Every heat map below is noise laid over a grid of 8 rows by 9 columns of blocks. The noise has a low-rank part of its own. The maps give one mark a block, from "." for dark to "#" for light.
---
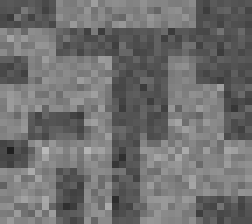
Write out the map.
. . # # # # # . .
# # . . . . . . .
. # # # . . # . .
# # # # . . # # .
# . . # . . # # .
. # # # . # # # #
# # . # . # # # #
# # . # . # # . .
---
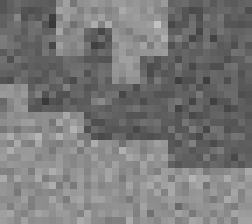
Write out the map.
. . # # # # . . .
. . # . # # . . .
. . . . # . . . .
# . . . . . . . .
# # # . . . . . .
# # # # # # . . .
# # # # # # # # #
# # # # # # # # #
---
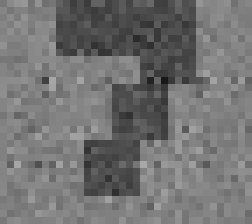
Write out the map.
# # . . . . . # #
# # . . . . . # #
# # # # # . . # #
# # # # . . # # #
# # # # . . # # #
# # # . . # # # #
# # # . . # # # #
# # # # # # # # #
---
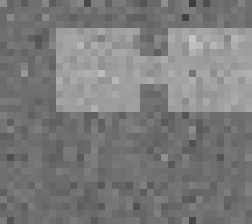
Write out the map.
. . . . . . . . .
. . # # # . # # #
. . # # # # # # #
. . # # # . # # #
. . . . . . . . .
. . . . . . . . .
. . . . . . . . .
. . . . . . . . .
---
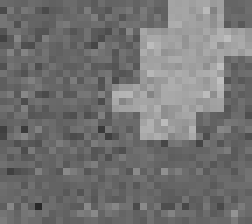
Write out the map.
. . . . . . # # .
. . . . . # # # #
. . . . . # # # .
. . . . # # # # .
. . . . . # # . .
. . . . . . . . .
. . . . . . . . .
. . . . . . . . .
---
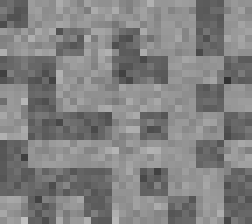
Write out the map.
. # # # # # # . #
# # . # . # # . #
. . # # . . # # .
# . # # # # # . #
# . . . # . # # .
. # # # # # # . #
. . . . # . # # .
# . # . # # . # .
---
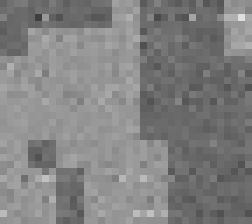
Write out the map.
. . . . # . . . #
. # # # # . . . #
# # # # # . . . .
# # # # # . . . .
# # # # # . . . .
# . # # # # . . .
# # . # # # . . .
# # . # # # . . .
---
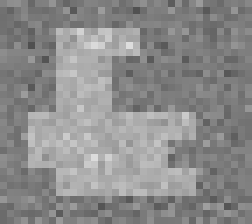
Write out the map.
. . . . . . . . .
. . # # # . . . .
. . # # . . . . .
. . # # . . . . .
. # # # # # # . .
. # # # # # . . .
. . # # # # # . .
. . . . . . . . .
